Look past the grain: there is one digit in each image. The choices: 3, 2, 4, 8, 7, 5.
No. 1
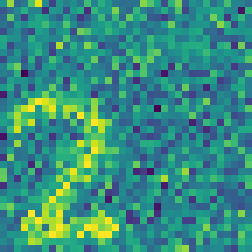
2
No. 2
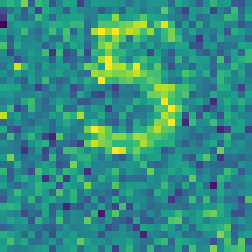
5
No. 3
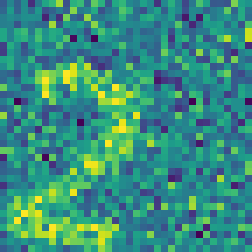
2
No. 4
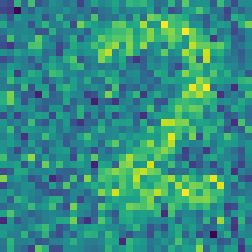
2
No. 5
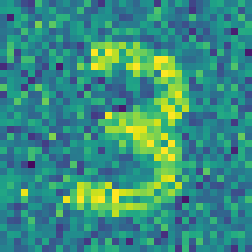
3
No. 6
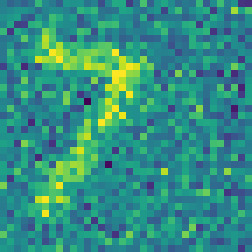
7
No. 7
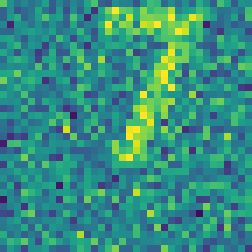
7
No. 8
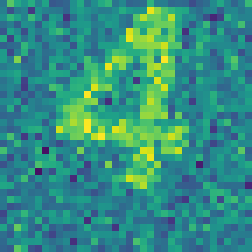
4
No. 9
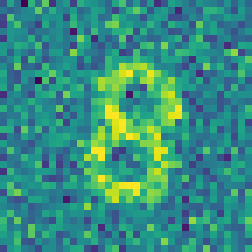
8
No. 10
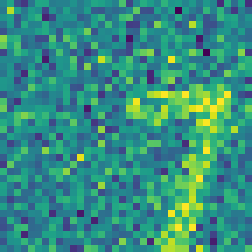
7
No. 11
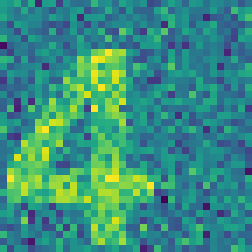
4
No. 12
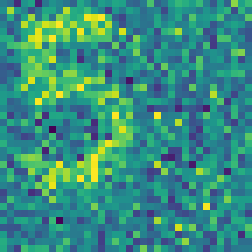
5
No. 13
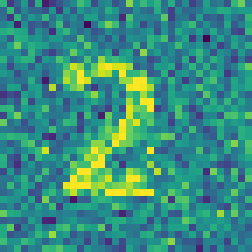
2
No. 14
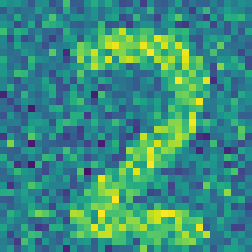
2
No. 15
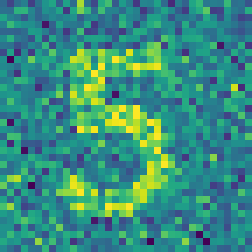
5
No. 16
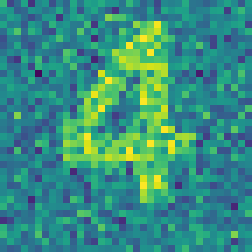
4
